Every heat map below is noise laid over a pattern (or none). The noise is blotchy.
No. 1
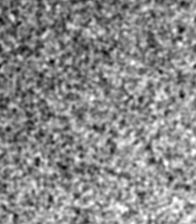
a smooth slope
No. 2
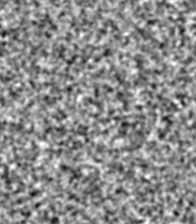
only noise
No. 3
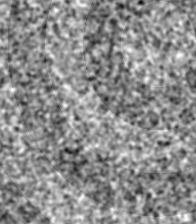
rings round one point
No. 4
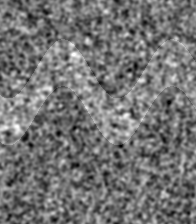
a wavy band
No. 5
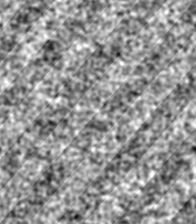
diagonal stripes
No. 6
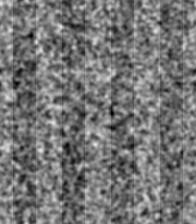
vertical stripes
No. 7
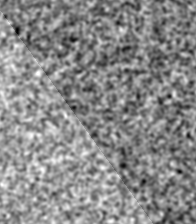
a sharp edge
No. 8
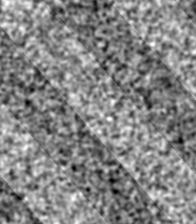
diagonal stripes
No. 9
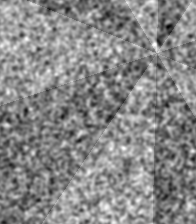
spokes from one point
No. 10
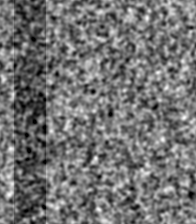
one vertical stripe
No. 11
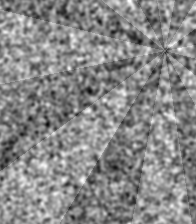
spokes from one point
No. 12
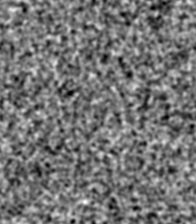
only noise
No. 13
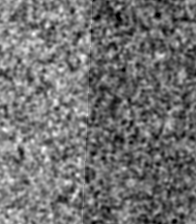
a sharp edge
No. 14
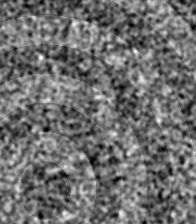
rings round one point
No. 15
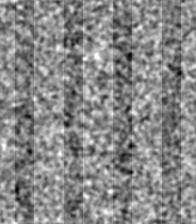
vertical stripes
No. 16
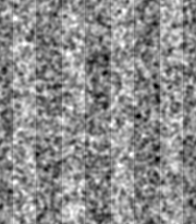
vertical stripes
